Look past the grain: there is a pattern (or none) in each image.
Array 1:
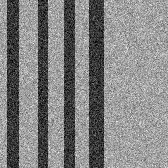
bands of columns
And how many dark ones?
4
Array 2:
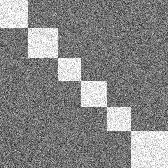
blocks along the diagonal
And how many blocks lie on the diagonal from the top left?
6
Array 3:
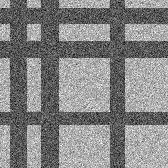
bands of rows crossing bands of columns
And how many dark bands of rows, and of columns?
3 and 3
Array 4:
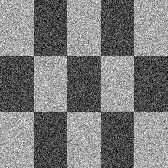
a checkerboard
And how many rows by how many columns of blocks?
3 by 5
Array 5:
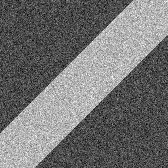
a diagonal band
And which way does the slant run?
bottom left to top right
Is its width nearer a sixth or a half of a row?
a half
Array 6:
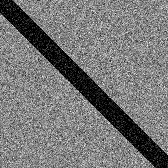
a diagonal band
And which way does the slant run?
top left to bottom right
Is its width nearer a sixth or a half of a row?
a sixth
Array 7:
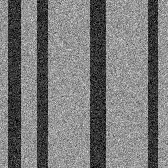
bands of columns
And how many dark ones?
4
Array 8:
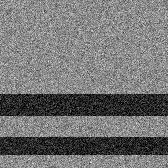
bands of rows
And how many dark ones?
2
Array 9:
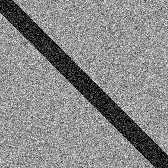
a diagonal band
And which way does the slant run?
top left to bottom right
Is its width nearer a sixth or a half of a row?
a sixth
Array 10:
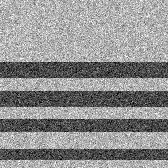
bands of rows
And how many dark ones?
4
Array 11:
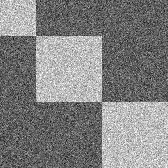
blocks along the diagonal
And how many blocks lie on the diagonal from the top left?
3
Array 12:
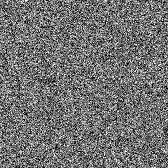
only noise
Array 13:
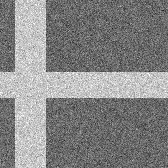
bands of rows crossing bands of columns
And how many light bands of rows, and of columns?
1 and 1
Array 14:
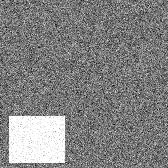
one block
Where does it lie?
bottom left
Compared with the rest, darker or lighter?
lighter
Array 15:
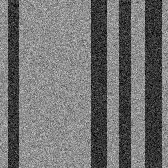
bands of columns
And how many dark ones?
4
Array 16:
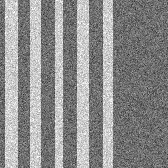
bands of columns
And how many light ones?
5
